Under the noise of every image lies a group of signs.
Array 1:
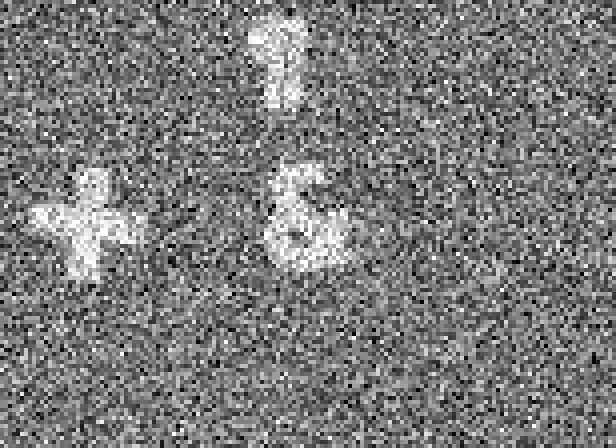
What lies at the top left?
nothing
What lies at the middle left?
plus sign
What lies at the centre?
ampersand
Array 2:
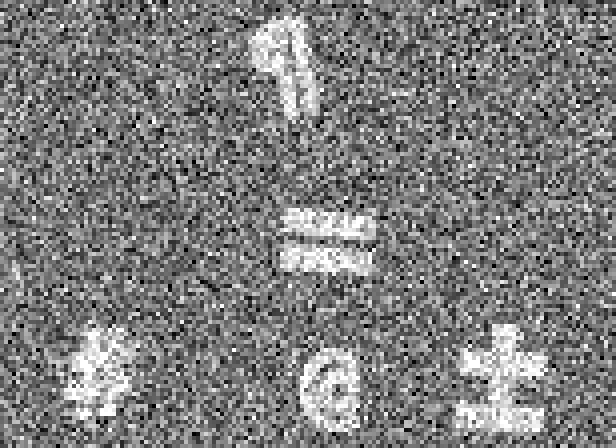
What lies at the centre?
equals sign
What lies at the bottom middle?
at sign
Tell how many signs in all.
5
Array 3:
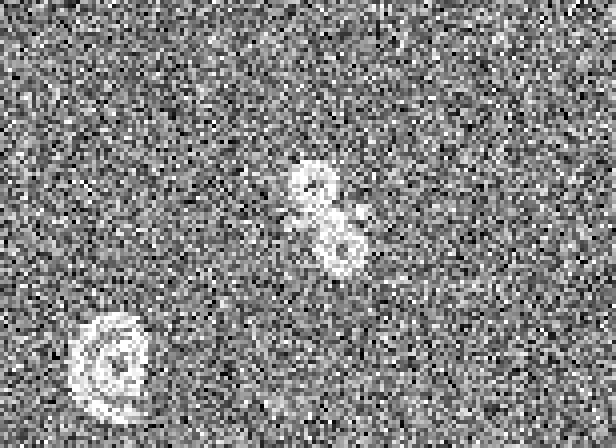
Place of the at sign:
bottom left
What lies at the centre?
percent sign
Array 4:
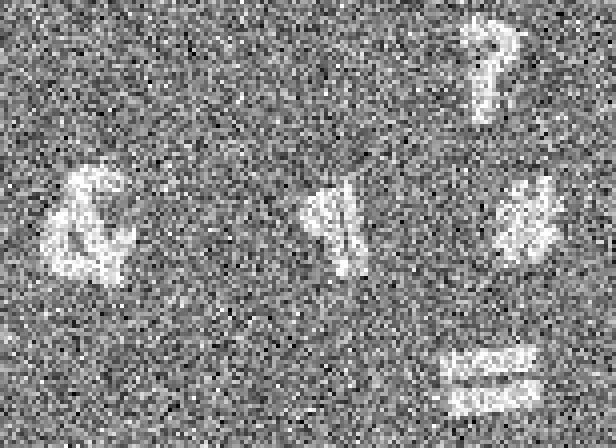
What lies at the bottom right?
equals sign
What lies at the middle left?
ampersand
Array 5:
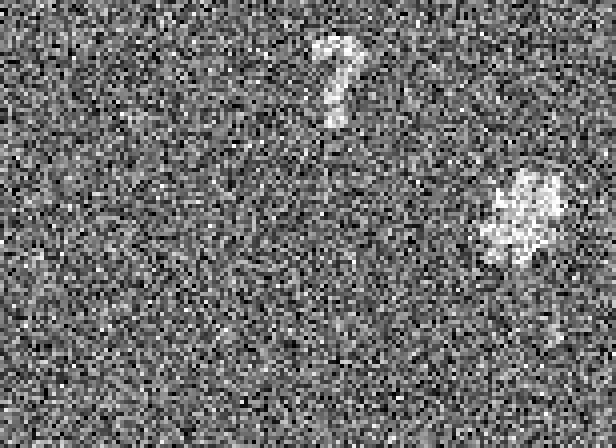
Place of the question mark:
top middle
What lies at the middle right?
hash sign
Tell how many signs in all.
2
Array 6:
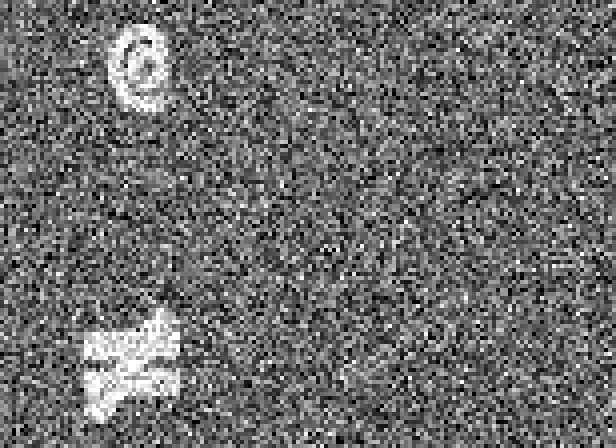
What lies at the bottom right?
nothing
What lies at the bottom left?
not-equal sign
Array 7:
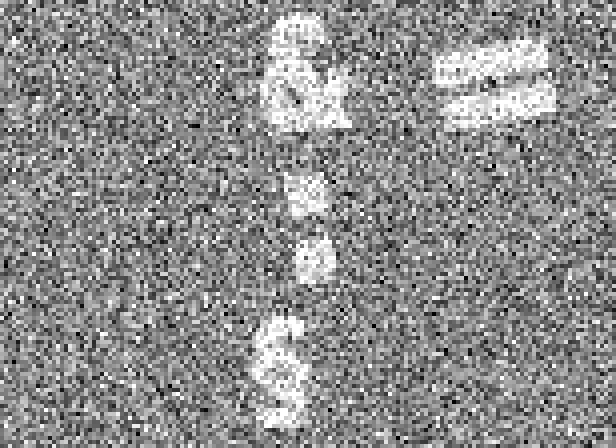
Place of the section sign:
bottom middle
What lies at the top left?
nothing
